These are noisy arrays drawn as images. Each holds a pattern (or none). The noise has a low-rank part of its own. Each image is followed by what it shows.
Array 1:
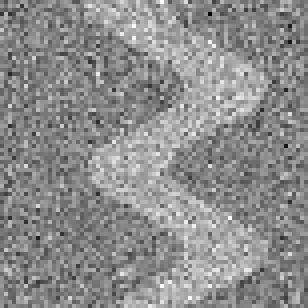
a wavy band
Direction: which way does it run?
top to bottom
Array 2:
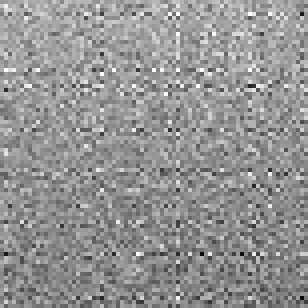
a smooth slope
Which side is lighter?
top
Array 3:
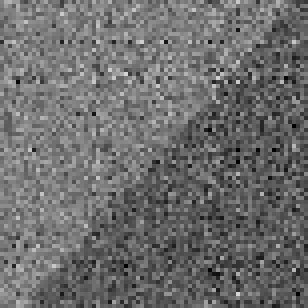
a sharp edge
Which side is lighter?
top left
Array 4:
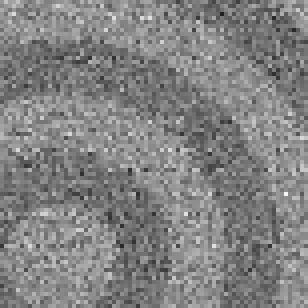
rings round one point
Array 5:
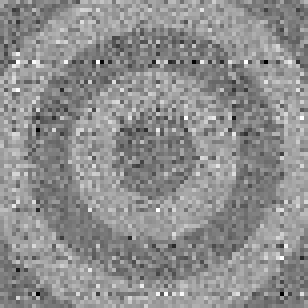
rings round one point
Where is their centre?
centre
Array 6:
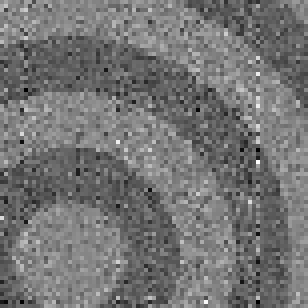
rings round one point
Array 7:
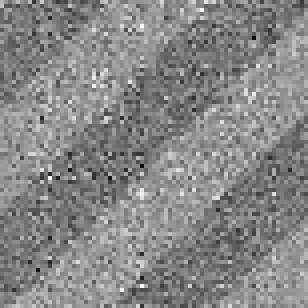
diagonal stripes
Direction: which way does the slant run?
bottom left to top right
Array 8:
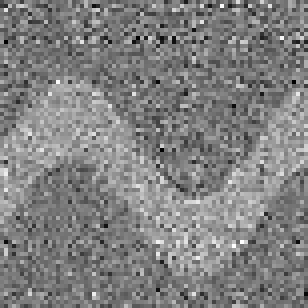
a wavy band
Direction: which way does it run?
left to right
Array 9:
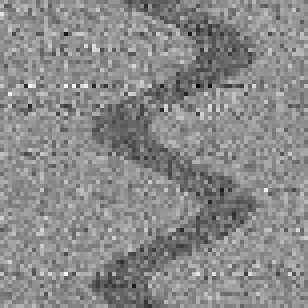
a wavy band
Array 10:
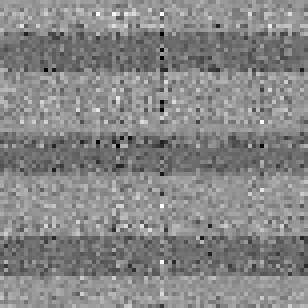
horizontal stripes
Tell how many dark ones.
3
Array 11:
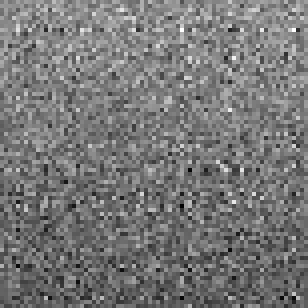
a smooth slope
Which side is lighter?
top
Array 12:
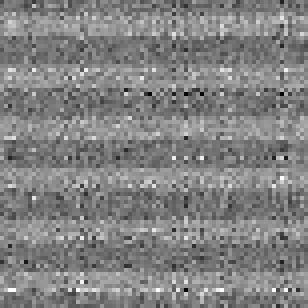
horizontal stripes
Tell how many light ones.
6
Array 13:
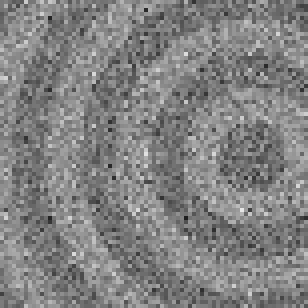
rings round one point
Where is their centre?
middle right
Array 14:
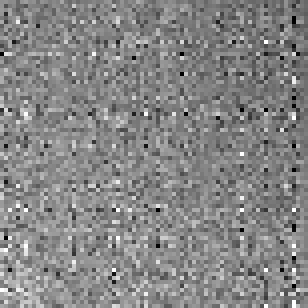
a smooth slope
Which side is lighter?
bottom left
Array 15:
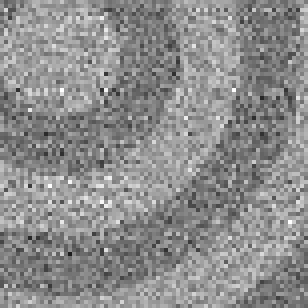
rings round one point
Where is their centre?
top left
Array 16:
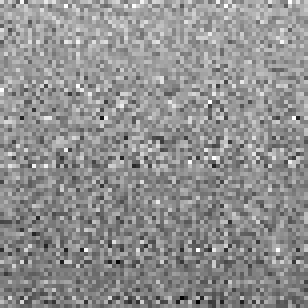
a smooth slope
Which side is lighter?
top
